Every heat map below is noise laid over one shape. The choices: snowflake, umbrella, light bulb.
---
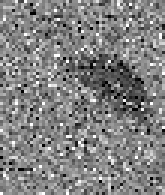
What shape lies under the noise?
umbrella
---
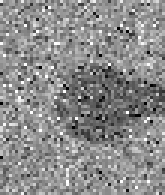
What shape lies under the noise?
light bulb
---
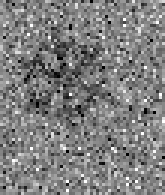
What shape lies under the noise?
snowflake
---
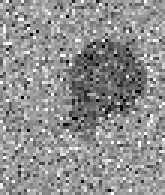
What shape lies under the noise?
light bulb
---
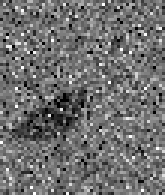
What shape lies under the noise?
umbrella
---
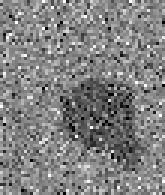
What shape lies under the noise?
light bulb
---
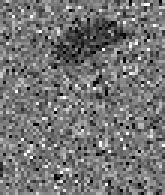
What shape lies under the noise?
umbrella
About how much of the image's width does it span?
half
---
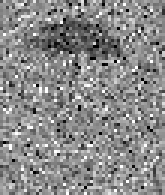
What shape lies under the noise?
umbrella
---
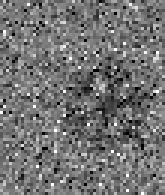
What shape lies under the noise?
snowflake
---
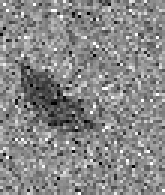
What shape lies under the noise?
umbrella
